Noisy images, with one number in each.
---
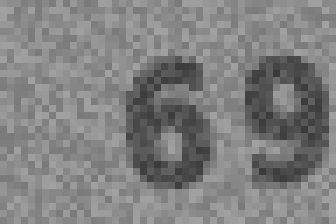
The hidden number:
69
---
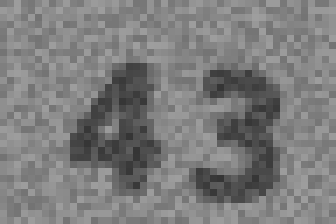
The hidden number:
43
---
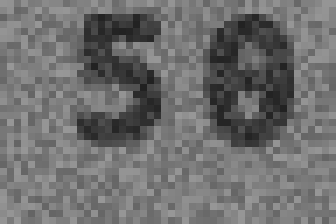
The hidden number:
50
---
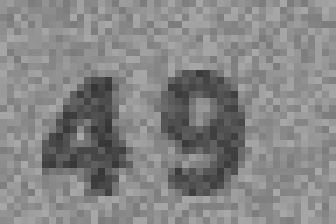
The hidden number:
49
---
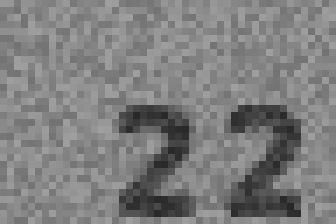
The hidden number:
22
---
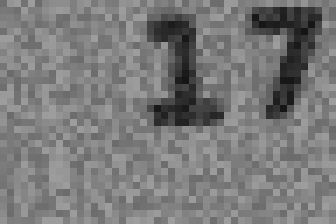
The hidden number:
17
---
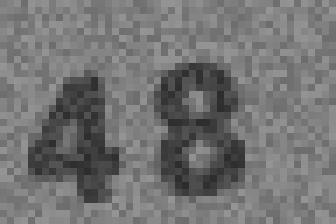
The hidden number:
48
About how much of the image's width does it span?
two thirds
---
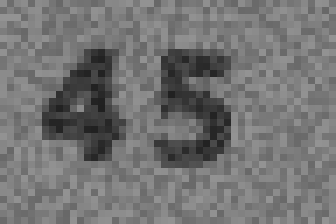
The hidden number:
45
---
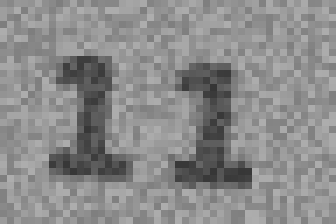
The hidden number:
11
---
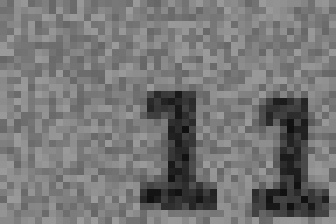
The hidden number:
11
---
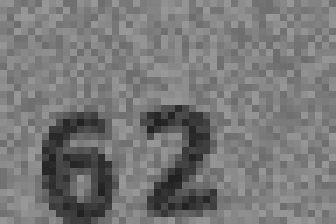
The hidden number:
62
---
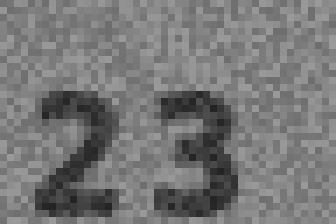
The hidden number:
23
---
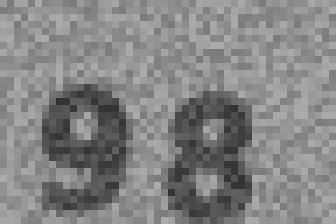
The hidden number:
98
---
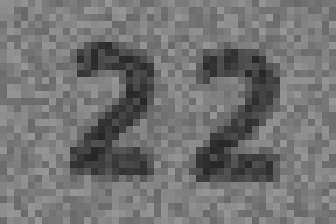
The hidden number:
22
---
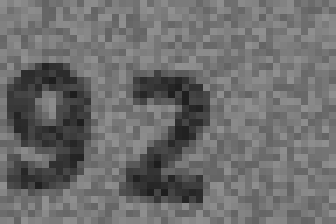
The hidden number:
92
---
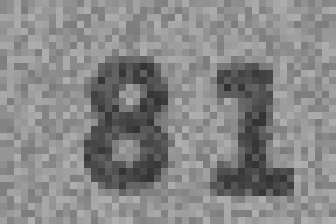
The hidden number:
81
